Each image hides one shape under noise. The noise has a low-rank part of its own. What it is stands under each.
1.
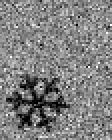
snowflake
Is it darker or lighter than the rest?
darker
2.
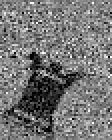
chess rook
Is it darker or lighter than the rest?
darker
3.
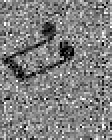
pair of musical notes
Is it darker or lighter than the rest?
darker
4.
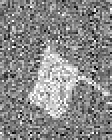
flag
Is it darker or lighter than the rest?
lighter
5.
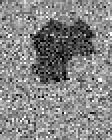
car
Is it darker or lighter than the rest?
darker
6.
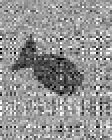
fish
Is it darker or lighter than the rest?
darker
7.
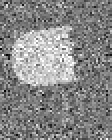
ghost
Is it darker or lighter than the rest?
lighter
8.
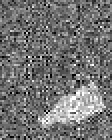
bottle
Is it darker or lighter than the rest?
lighter
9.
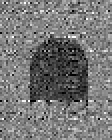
ghost
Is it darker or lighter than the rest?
darker
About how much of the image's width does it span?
half
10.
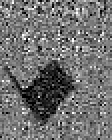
flag
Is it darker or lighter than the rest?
darker
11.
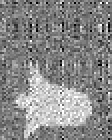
bell
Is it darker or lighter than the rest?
lighter
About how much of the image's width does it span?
two thirds
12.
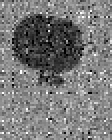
apple
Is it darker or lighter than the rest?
darker
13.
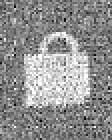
cup
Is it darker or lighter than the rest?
lighter
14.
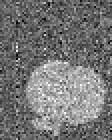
apple
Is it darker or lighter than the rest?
lighter
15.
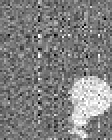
pear
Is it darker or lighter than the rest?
lighter
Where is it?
bottom right
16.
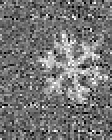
snowflake
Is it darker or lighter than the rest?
lighter
